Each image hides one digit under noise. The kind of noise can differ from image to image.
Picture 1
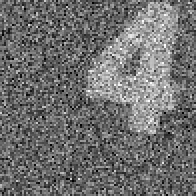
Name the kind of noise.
independent entries
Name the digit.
4
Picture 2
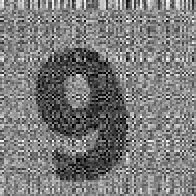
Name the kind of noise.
low rank plus noise
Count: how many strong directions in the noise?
one
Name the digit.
9
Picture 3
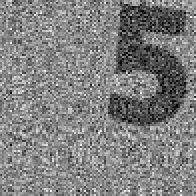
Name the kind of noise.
low rank plus noise
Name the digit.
5
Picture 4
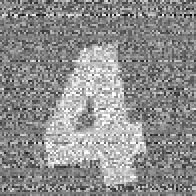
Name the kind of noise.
rows of uneven size
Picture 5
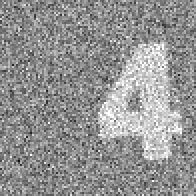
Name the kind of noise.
independent entries
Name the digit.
4
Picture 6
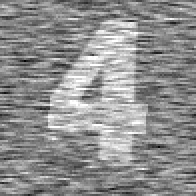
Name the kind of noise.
streaked along the rows
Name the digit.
4
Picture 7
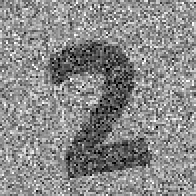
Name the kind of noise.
independent entries
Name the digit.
2
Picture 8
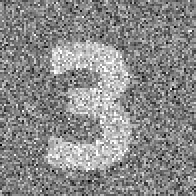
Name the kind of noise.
independent entries
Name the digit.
3
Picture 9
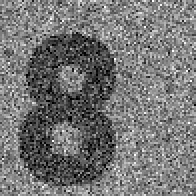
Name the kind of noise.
independent entries
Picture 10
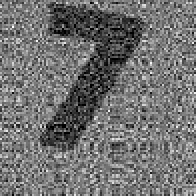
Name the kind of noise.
low rank plus noise
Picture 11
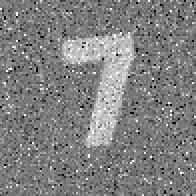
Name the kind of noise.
heavy tails
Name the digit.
7
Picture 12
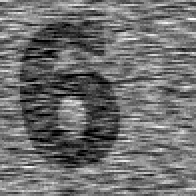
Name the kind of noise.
streaked along the rows
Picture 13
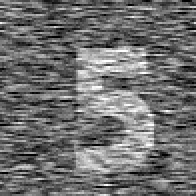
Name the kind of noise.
streaked along the rows
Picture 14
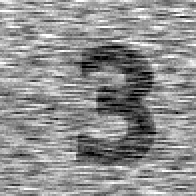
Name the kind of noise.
streaked along the rows
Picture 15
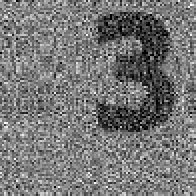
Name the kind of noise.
low rank plus noise
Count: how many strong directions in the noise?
five to eight
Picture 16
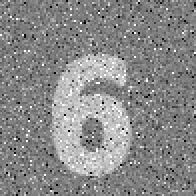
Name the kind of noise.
heavy tails
